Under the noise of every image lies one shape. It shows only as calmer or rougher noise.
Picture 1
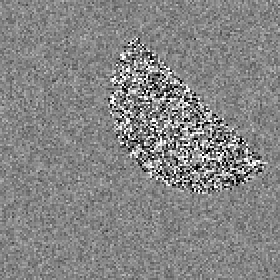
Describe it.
rough half disc
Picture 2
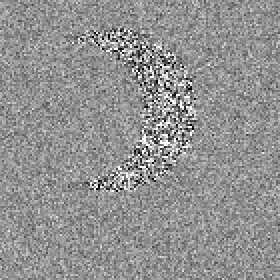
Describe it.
rough crescent
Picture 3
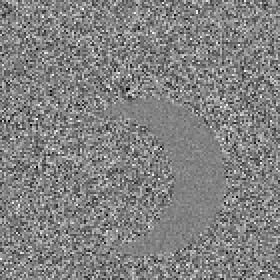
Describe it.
calm crescent
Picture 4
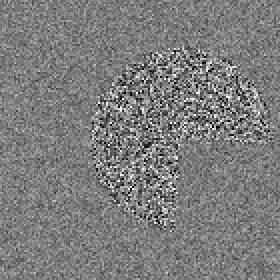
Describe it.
rough disc with a wedge cut out
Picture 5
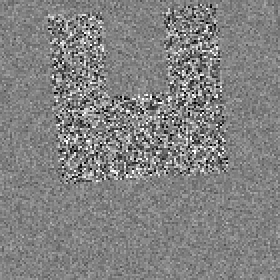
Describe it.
rough square with a notch
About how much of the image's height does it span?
two thirds
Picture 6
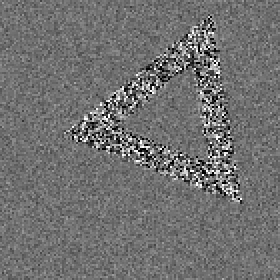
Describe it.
rough triangle frame
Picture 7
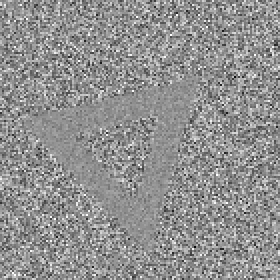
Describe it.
calm triangle frame
